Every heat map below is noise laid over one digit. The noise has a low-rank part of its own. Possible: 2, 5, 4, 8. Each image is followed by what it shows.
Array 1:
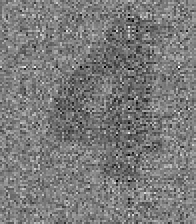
dark 4
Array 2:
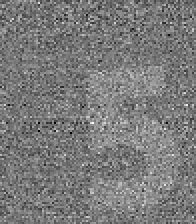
light 5
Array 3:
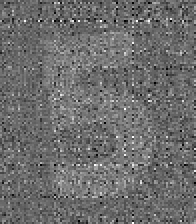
light 5
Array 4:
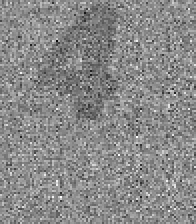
dark 4
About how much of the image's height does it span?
half
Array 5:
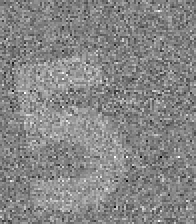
light 5
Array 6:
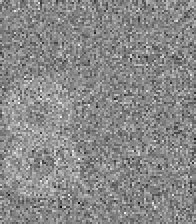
light 8
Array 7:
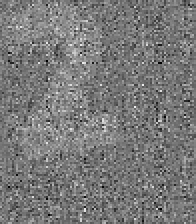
light 2
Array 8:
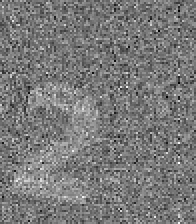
light 2
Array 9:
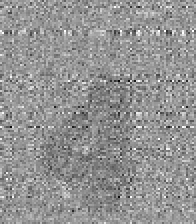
dark 4
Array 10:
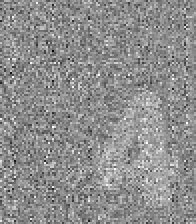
light 4
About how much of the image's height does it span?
half
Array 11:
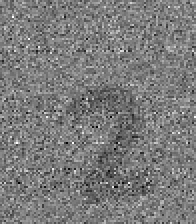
dark 2
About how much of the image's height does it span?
half
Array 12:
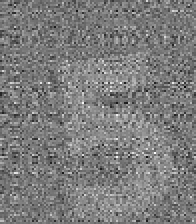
light 5
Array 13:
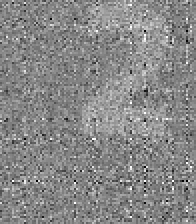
light 2
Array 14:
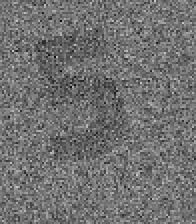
dark 5
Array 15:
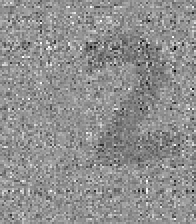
dark 2
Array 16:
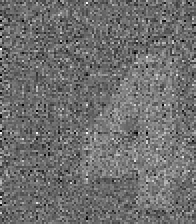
light 4
